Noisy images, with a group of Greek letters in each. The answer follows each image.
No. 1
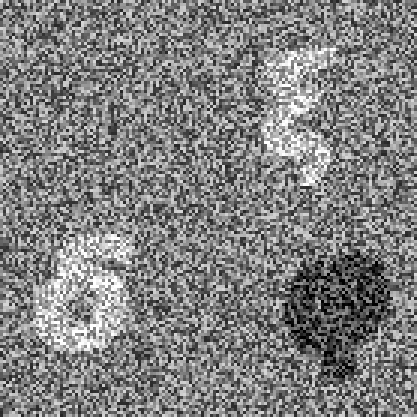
top right: light xi; bottom left: light delta; bottom right: dark phi
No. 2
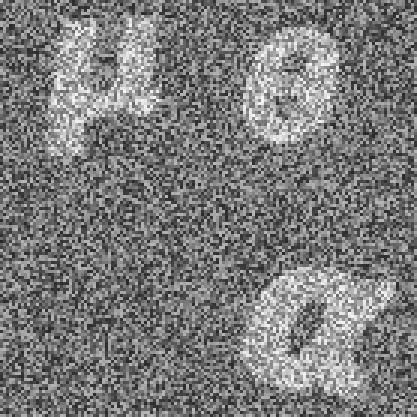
top left: light mu; top right: light theta; bottom right: light alpha
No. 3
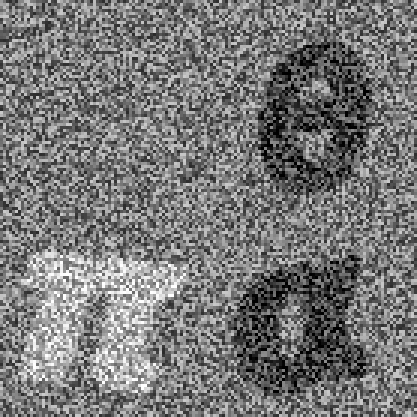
top right: dark theta; bottom left: light pi; bottom right: dark alpha
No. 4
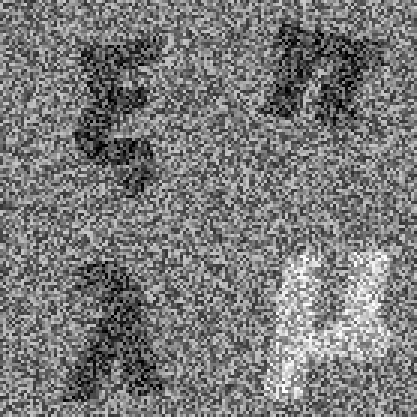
top left: dark xi; top right: dark pi; bottom left: dark lambda; bottom right: light mu
